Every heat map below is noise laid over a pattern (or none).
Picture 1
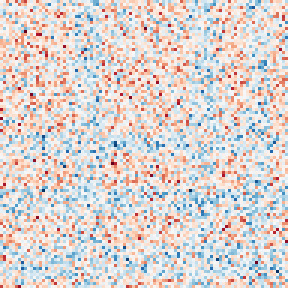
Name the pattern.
bands of rows crossing bands of columns
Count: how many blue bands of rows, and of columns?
3 and 3
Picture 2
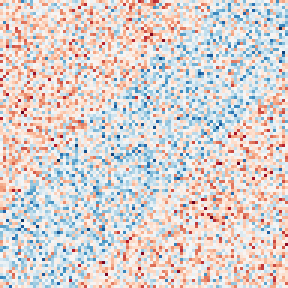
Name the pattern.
a diagonal band
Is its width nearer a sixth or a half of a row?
a half
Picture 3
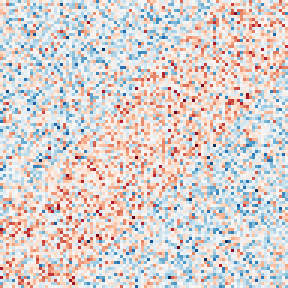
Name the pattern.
a diagonal band
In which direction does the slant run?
bottom left to top right
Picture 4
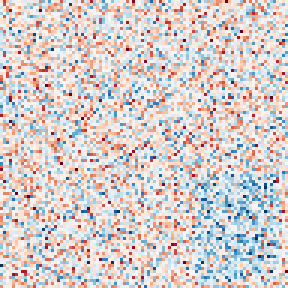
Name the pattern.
one block
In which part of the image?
bottom right
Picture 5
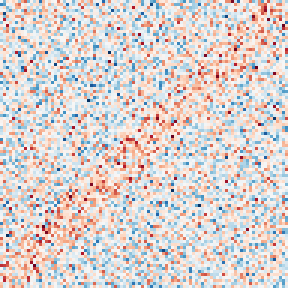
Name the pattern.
a diagonal band
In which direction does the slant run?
bottom left to top right
